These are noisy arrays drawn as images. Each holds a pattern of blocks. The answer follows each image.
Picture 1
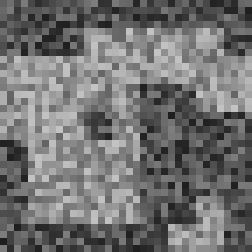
no symmetry
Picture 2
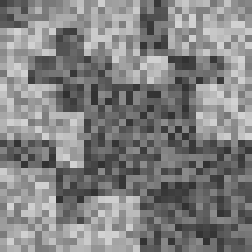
mirrored about the diagonal from the top left
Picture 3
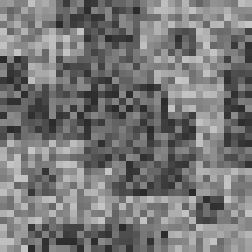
mirrored about the diagonal from the top left
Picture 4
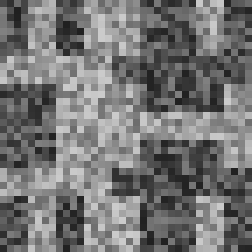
top and bottom mirror each other
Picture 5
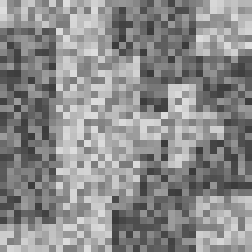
top and bottom mirror each other
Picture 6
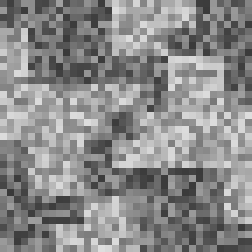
the same after a half turn
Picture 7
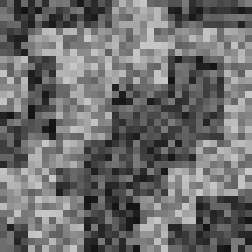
no symmetry
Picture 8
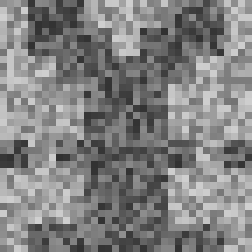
left and right mirror each other
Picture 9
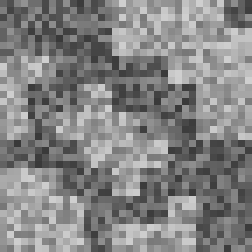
mirrored about the diagonal from the bottom left
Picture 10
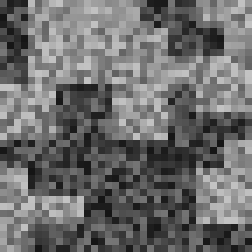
no symmetry
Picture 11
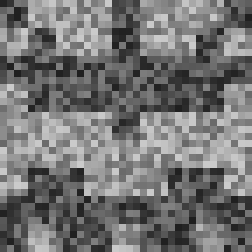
left and right mirror each other
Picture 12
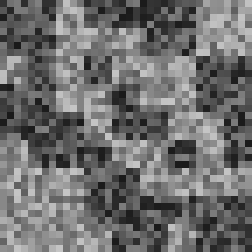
mirrored about the diagonal from the bottom left
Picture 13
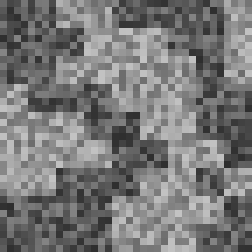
no symmetry
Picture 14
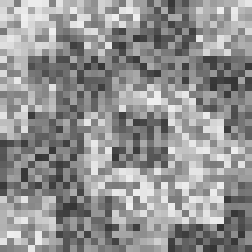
mirrored about the diagonal from the top left
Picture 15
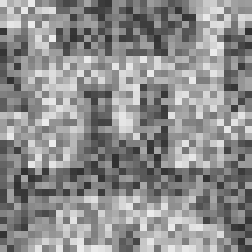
left and right mirror each other
